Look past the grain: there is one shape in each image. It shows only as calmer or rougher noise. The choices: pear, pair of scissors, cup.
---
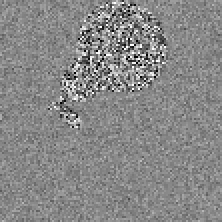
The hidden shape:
pear
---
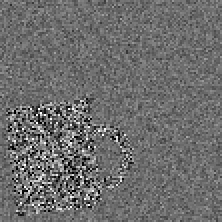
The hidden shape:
cup
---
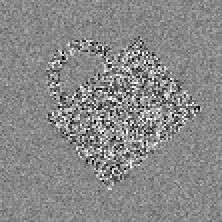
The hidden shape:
cup
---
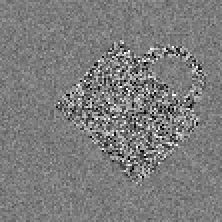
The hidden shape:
cup
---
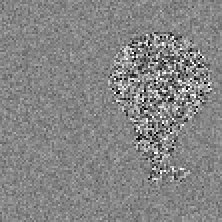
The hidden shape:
pear
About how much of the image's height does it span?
two thirds
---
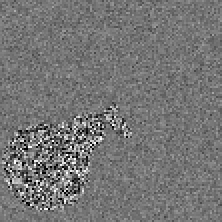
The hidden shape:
pear
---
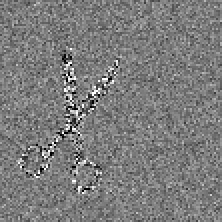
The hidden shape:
pair of scissors
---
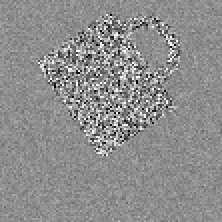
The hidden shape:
cup
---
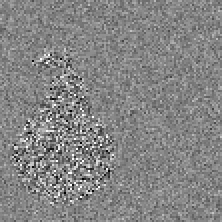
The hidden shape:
pear
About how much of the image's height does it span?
two thirds
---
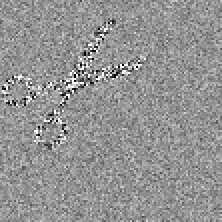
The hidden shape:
pair of scissors
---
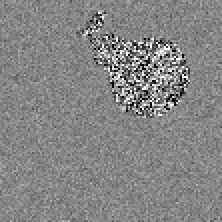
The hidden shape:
pear
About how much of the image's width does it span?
half
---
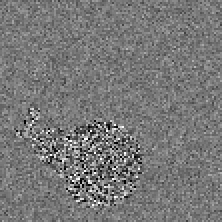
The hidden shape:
pear
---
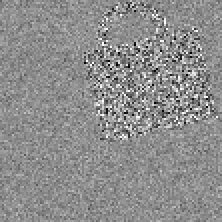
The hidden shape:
cup
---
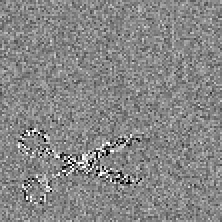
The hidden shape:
pair of scissors
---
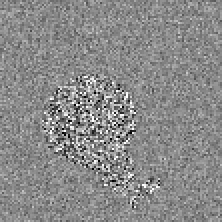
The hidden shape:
pear
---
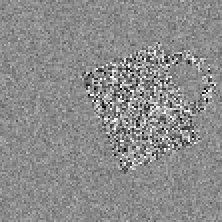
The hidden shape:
cup
